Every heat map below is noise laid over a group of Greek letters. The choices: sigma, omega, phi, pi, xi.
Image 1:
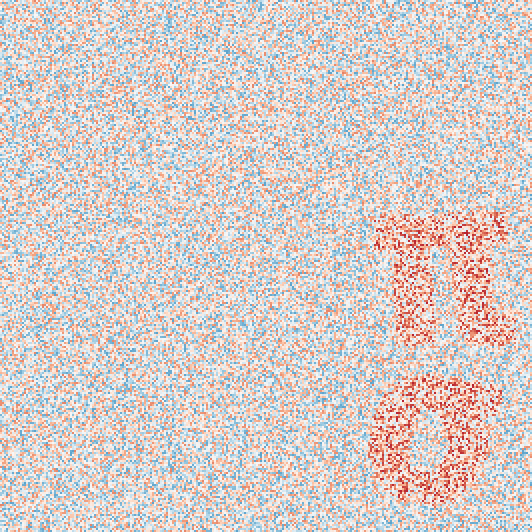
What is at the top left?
nothing
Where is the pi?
middle right
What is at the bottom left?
nothing
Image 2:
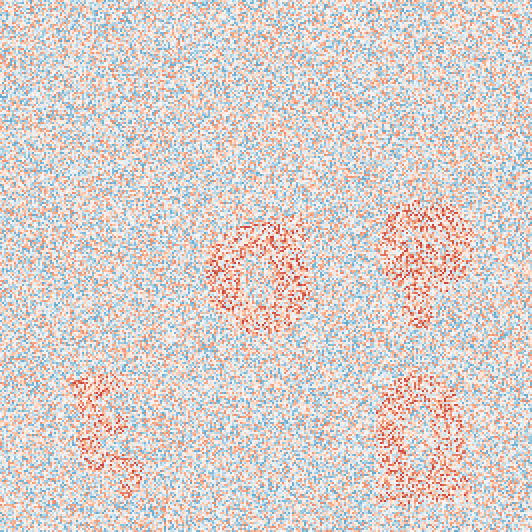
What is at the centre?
sigma
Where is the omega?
bottom right
